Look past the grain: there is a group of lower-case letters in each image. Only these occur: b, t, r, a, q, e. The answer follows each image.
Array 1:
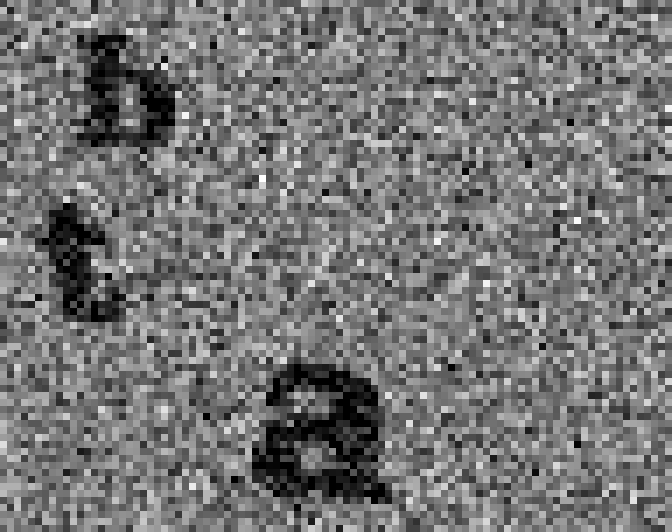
top left: b; middle left: t; bottom middle: a
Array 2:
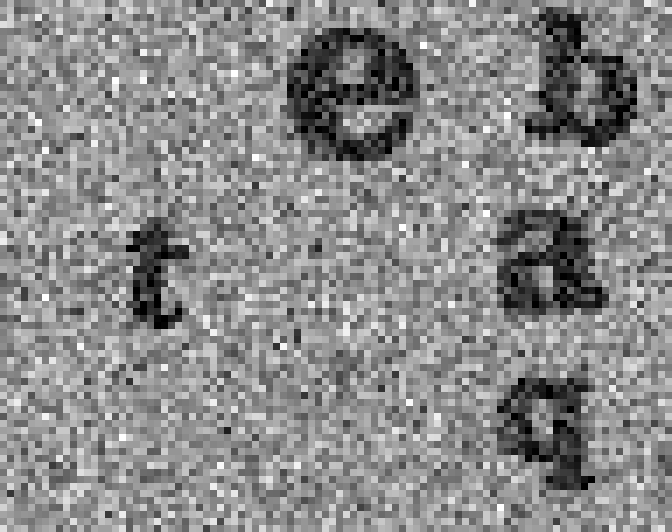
top middle: e; top right: b; middle left: t; middle right: a; bottom right: q
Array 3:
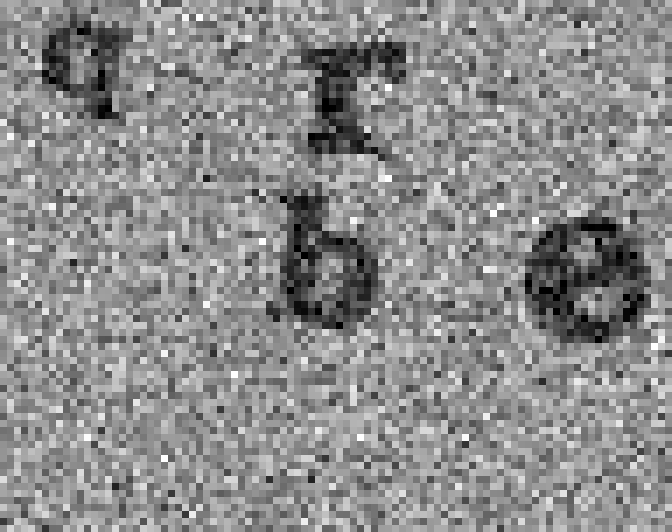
top left: q; top middle: r; centre: b; middle right: e
